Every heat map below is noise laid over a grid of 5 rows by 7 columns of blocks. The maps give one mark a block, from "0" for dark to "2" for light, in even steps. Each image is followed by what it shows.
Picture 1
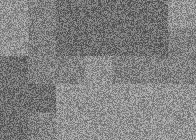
2 1 0 0 0 0 2
2 1 0 0 0 0 1
0 1 1 2 1 1 1
0 0 2 2 2 2 2
0 1 2 2 2 2 2
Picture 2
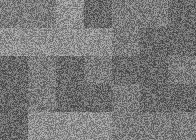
1 1 2 0 1 1 0
2 2 2 2 1 0 0
0 1 0 1 0 0 1
0 1 0 0 1 0 0
0 2 2 2 1 1 1
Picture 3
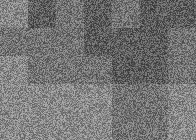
2 0 1 0 1 0 0
1 1 1 0 0 0 1
2 1 1 1 0 0 1
2 2 2 2 1 1 2
2 2 2 2 1 1 2
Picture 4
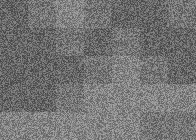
0 1 2 1 0 0 1
0 0 1 0 1 0 0
0 0 0 1 2 1 0
0 0 1 2 2 2 2
2 2 2 2 2 1 1
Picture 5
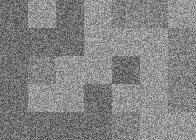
0 2 0 2 1 1 2
0 0 0 2 2 2 1
0 1 2 2 0 2 1
0 2 2 0 2 2 1
0 0 0 0 1 2 2
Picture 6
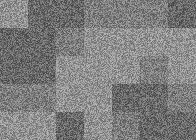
2 0 0 1 1 1 0
0 0 1 2 2 2 2
0 0 2 2 2 1 2
1 1 2 2 0 0 1
2 2 0 2 1 0 0
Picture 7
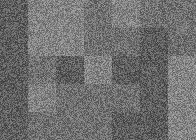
0 2 2 1 2 1 1
0 2 2 1 1 0 1
0 1 0 2 0 0 2
0 2 1 1 1 0 2
0 1 1 1 0 0 2
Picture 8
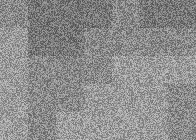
1 0 0 0 1 0 0
2 0 0 1 1 1 1
2 1 1 1 2 2 2
2 1 1 2 2 2 1
2 1 2 2 2 2 1
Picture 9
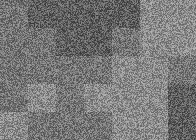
1 0 0 0 0 2 2
1 1 0 0 1 2 2
1 1 1 1 2 2 1
1 2 1 2 2 2 0
2 1 1 1 2 2 0
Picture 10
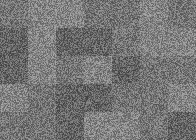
1 2 2 1 1 2 1
0 2 0 0 1 2 2
0 2 1 2 0 1 1
2 1 0 0 1 1 2
1 1 0 2 2 1 0
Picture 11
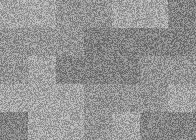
2 2 1 1 2 2 0
1 1 1 0 0 0 0
1 2 0 0 0 1 1
2 2 2 1 1 1 2
0 2 2 1 2 0 0
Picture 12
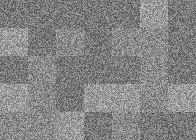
0 0 0 0 0 2 0
2 0 1 0 1 1 0
0 1 0 0 0 1 0
2 1 0 2 2 1 2
1 1 2 0 1 0 0
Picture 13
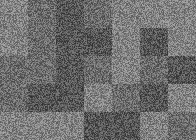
2 1 0 1 2 2 2
2 1 0 0 2 0 2
1 1 0 1 2 1 0
1 0 0 2 1 0 2
2 2 2 0 0 2 1
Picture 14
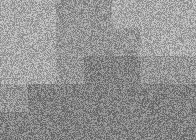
2 2 1 1 2 2 2
2 2 1 1 1 2 2
2 2 1 0 0 1 1
1 0 0 0 0 0 0
0 0 0 0 0 0 0
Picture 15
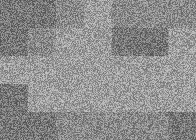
0 0 1 2 1 1 1
0 1 2 2 0 0 2
2 2 2 2 2 2 2
0 2 2 2 2 2 2
0 0 1 1 1 1 0
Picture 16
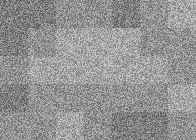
0 0 1 1 0 1 2
0 1 2 2 2 1 1
1 2 2 2 2 2 1
0 1 1 1 1 1 2
1 1 2 1 0 0 1
